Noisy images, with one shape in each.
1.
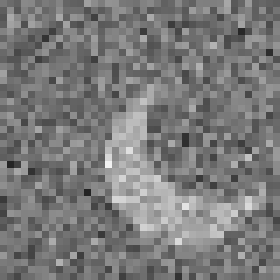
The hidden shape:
crescent
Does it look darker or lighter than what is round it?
lighter
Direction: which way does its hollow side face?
up and right
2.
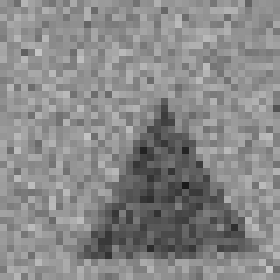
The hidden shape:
triangle
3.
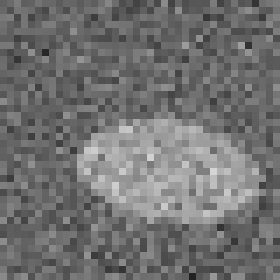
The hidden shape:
ellipse
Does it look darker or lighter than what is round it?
lighter
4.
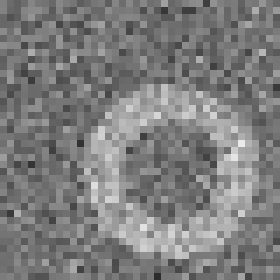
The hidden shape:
ring
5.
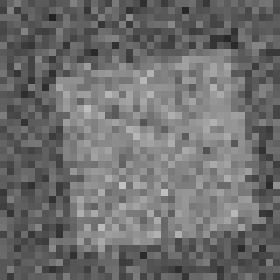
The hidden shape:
square
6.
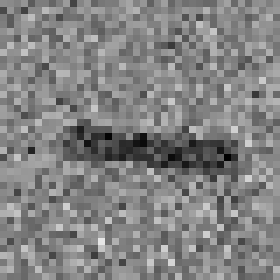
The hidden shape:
bar
